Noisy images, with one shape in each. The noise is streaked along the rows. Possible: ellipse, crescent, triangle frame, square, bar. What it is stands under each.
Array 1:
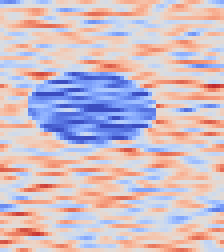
ellipse
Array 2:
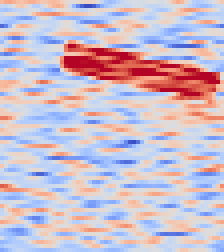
bar
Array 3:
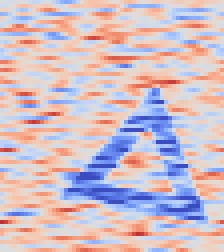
triangle frame
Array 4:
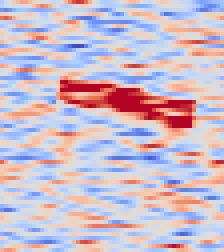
bar
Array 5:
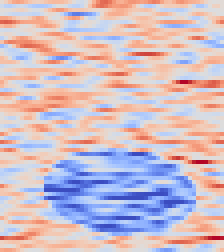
ellipse
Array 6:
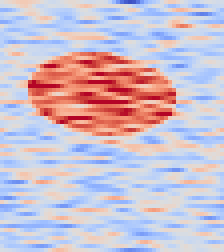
ellipse
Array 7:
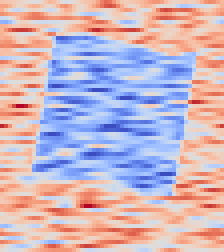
square
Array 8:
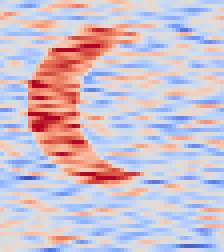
crescent
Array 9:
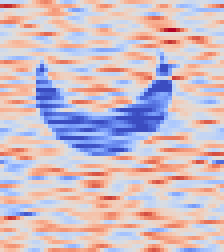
crescent
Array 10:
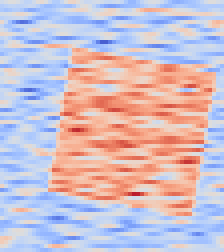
square
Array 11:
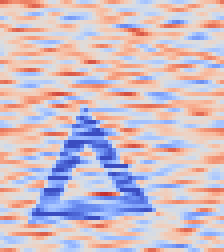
triangle frame
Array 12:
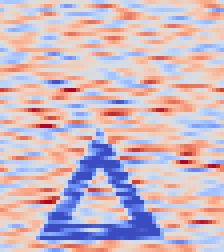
triangle frame
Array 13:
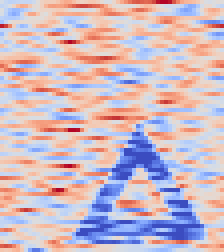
triangle frame
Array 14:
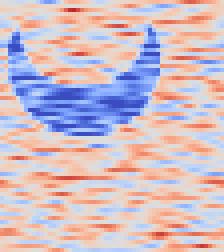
crescent
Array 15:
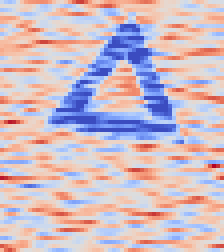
triangle frame
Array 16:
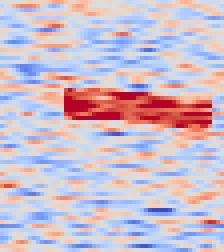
bar
